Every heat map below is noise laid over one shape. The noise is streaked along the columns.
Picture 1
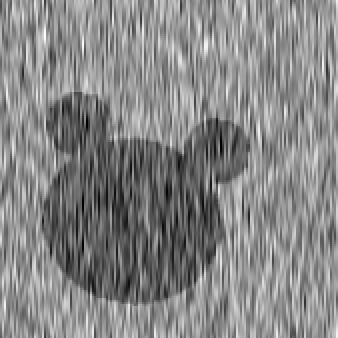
bear's head
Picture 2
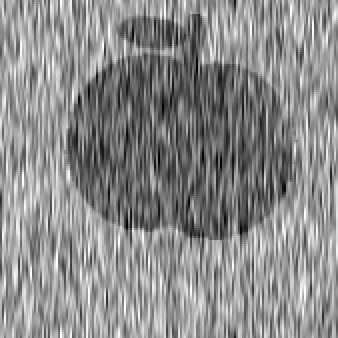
apple
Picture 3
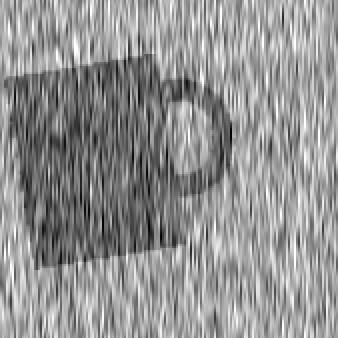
cup
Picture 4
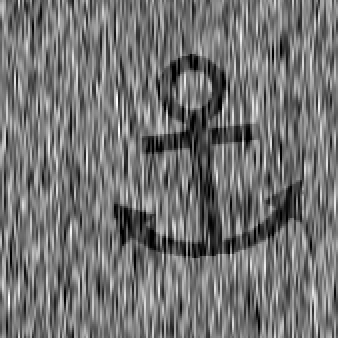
anchor
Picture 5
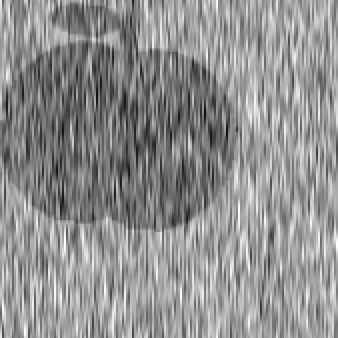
apple
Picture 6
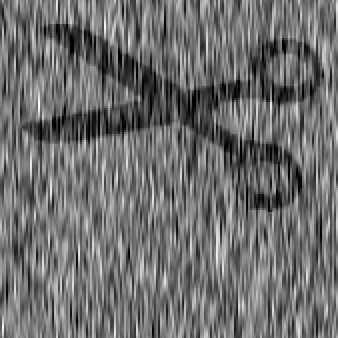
pair of scissors
